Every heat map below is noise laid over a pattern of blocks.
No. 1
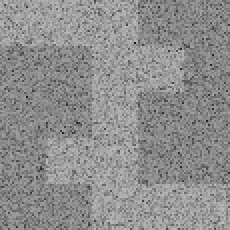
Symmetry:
the same after a half turn
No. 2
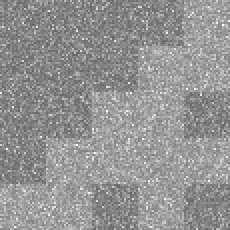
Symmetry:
mirrored about the diagonal from the top left
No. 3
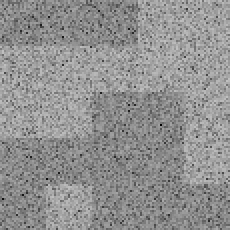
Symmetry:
no symmetry
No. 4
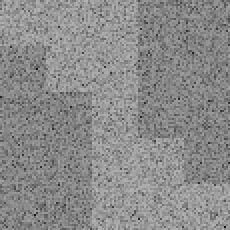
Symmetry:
the same after a half turn
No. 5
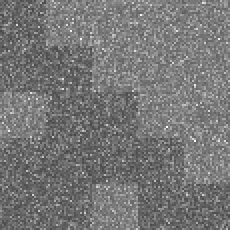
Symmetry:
mirrored about the diagonal from the bottom left
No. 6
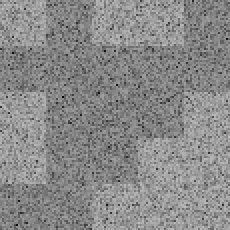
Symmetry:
mirrored about the diagonal from the top left
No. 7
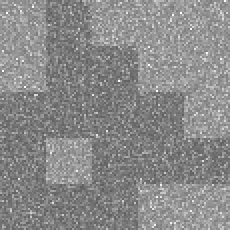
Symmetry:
mirrored about the diagonal from the bottom left
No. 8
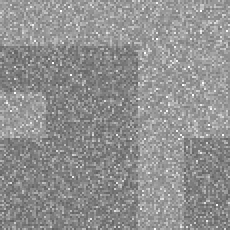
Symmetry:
no symmetry
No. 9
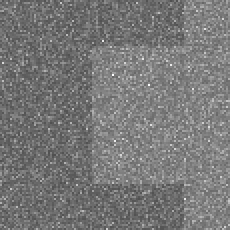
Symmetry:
top and bottom mirror each other
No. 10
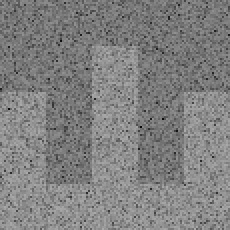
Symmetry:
left and right mirror each other
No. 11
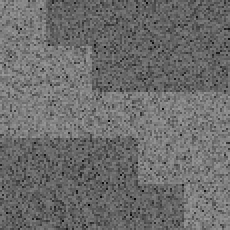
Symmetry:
the same after a half turn
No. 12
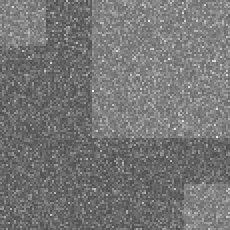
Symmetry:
mirrored about the diagonal from the bottom left
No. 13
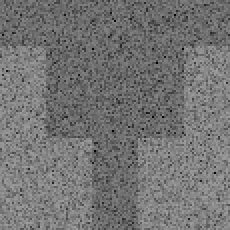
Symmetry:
left and right mirror each other
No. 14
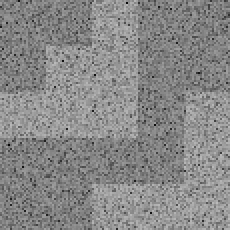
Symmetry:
mirrored about the diagonal from the top left
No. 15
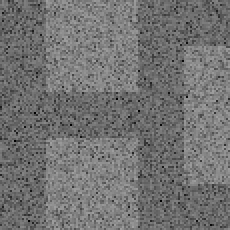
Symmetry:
top and bottom mirror each other
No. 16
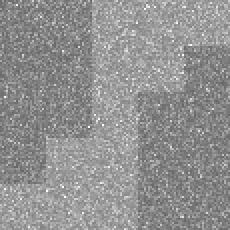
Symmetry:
the same after a half turn
